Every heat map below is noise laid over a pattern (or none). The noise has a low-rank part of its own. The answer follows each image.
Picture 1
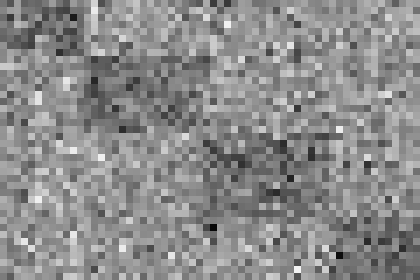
blocks along the diagonal
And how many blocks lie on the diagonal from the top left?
4
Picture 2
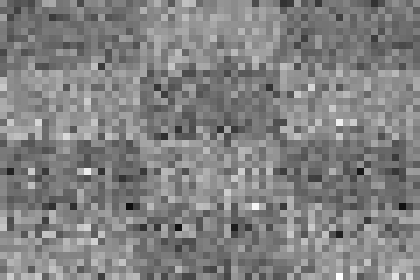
a checkerboard
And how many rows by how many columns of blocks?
4 by 3
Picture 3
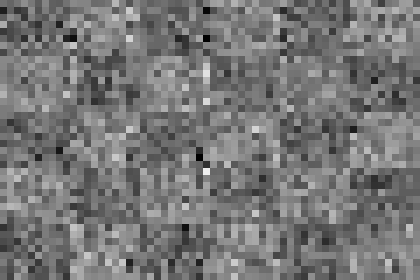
a checkerboard
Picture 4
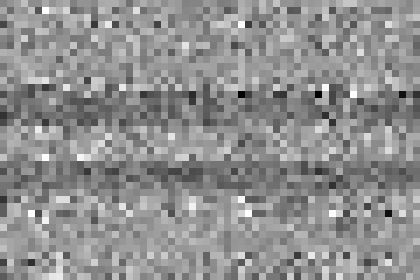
bands of rows
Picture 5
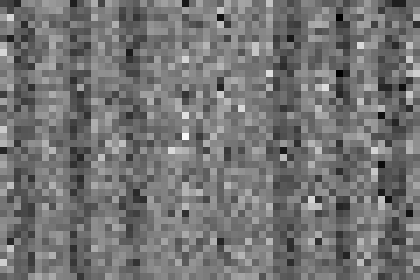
bands of columns
